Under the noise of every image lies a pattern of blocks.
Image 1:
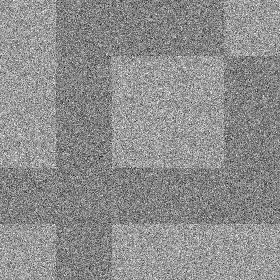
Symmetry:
mirrored about the diagonal from the bottom left
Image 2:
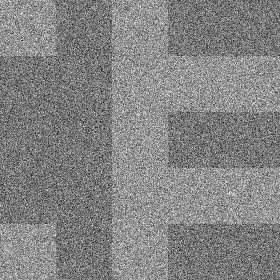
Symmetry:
top and bottom mirror each other
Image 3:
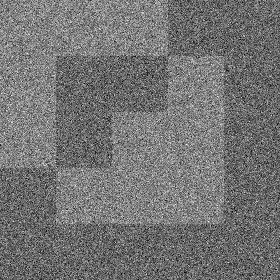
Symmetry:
mirrored about the diagonal from the top left
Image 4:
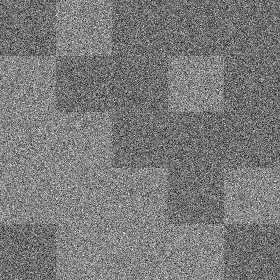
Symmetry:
mirrored about the diagonal from the bottom left
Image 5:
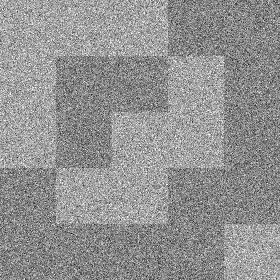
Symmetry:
mirrored about the diagonal from the top left
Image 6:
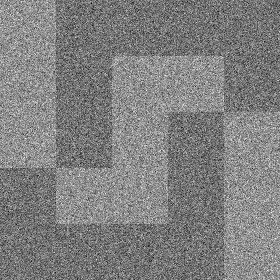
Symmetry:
the same after a half turn
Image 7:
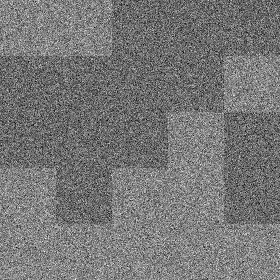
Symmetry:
no symmetry
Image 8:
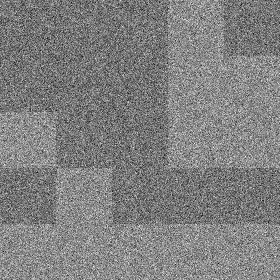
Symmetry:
no symmetry
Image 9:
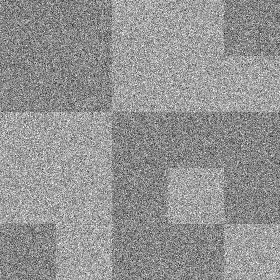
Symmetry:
mirrored about the diagonal from the top left
